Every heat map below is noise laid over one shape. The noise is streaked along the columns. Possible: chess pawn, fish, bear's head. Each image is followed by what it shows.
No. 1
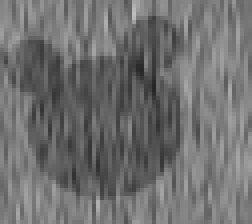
bear's head
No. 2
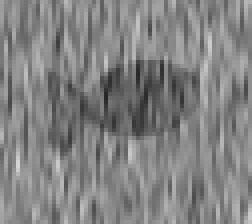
fish
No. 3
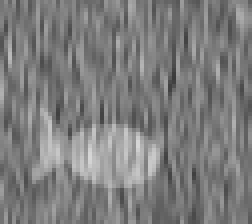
fish
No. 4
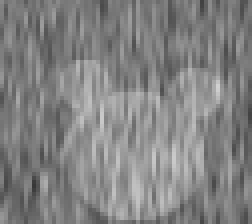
bear's head
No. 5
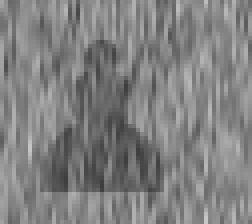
chess pawn
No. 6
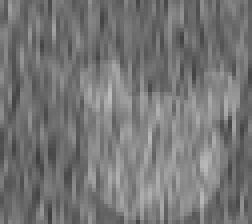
bear's head
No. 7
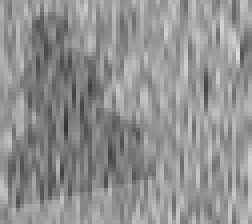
chess pawn
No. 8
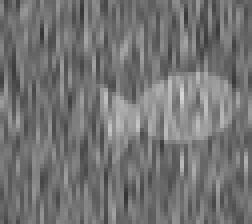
fish
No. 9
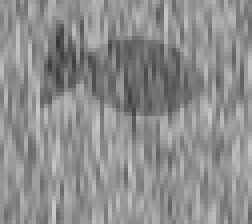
fish
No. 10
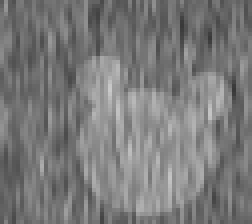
bear's head
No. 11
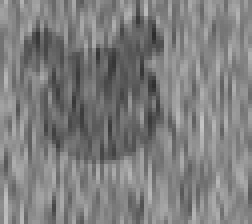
bear's head
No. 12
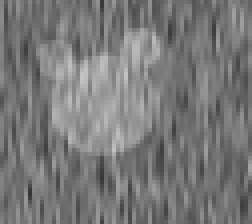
bear's head
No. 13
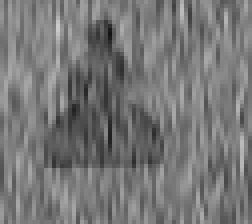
chess pawn
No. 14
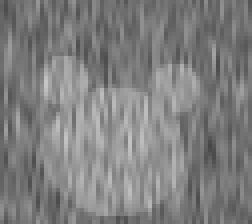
bear's head
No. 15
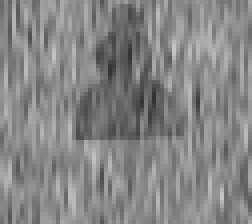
chess pawn
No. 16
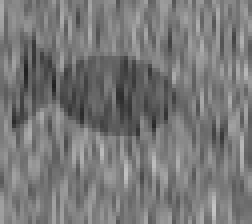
fish
